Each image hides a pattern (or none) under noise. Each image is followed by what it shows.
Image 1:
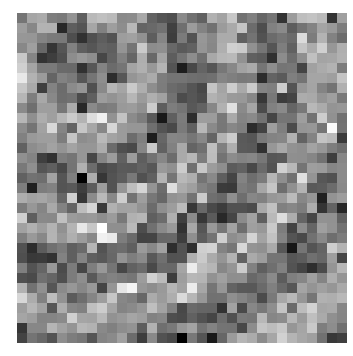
rings round one point
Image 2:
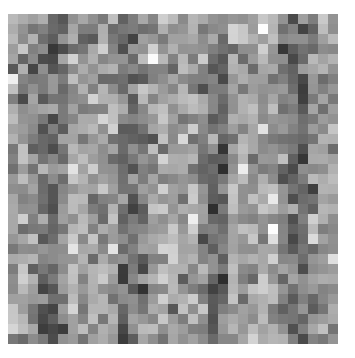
vertical stripes
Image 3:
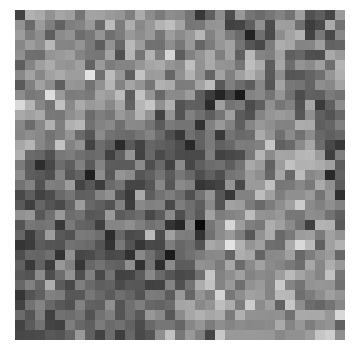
spokes from one point
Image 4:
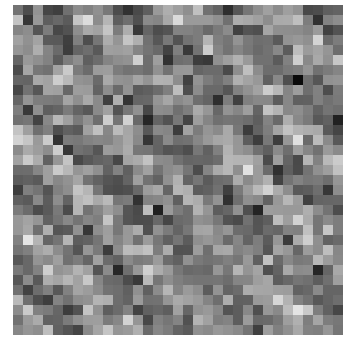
diagonal stripes
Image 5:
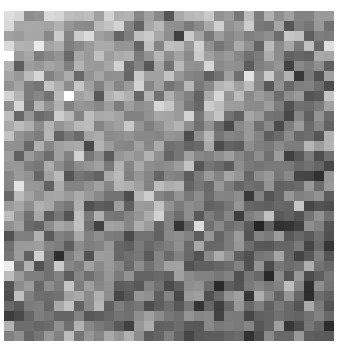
a smooth slope
